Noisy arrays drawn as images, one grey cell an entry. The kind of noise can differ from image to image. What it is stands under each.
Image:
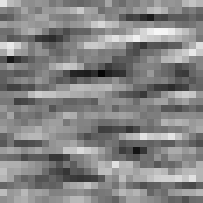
streaked along the rows
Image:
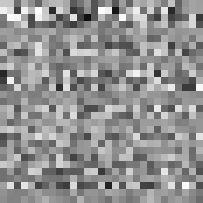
rows of uneven size
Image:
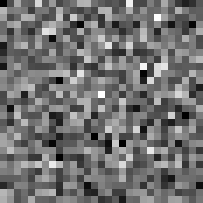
independent entries
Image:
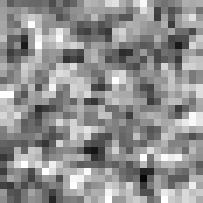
blotchy
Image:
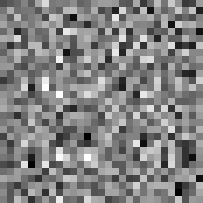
low rank plus noise
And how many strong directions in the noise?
three or four
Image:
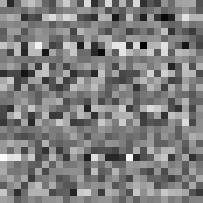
rows of uneven size
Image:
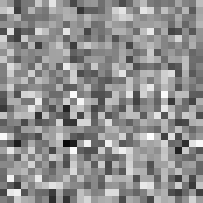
low rank plus noise
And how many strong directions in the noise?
five to eight
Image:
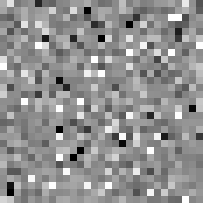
heavy tails
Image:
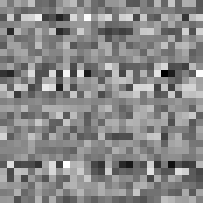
rows of uneven size
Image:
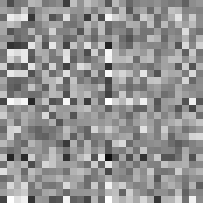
low rank plus noise
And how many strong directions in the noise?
one
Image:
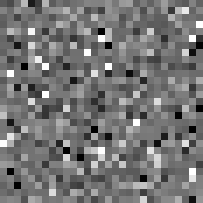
heavy tails
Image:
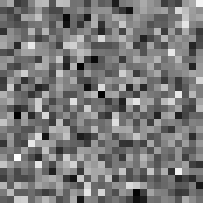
independent entries
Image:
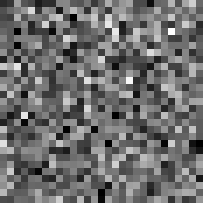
independent entries
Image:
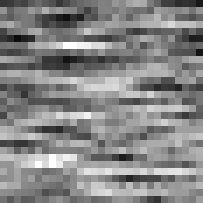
streaked along the rows
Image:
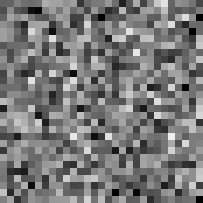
independent entries
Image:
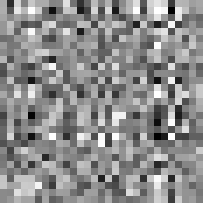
low rank plus noise
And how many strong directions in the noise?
one
